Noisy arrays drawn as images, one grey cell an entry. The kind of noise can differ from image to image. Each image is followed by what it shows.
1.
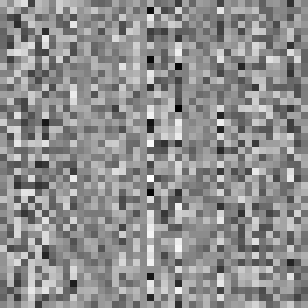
columns of uneven size
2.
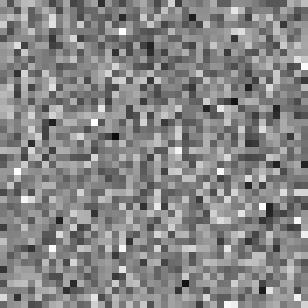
independent entries
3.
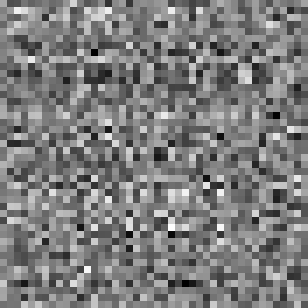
low rank plus noise
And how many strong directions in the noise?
three or four
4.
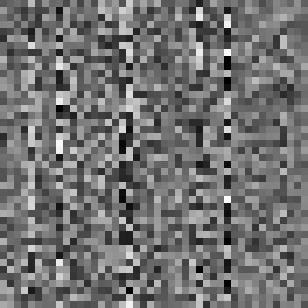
columns of uneven size
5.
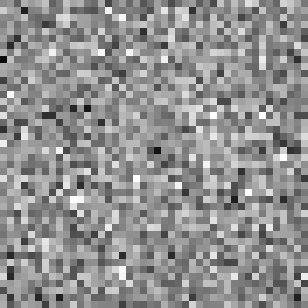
independent entries
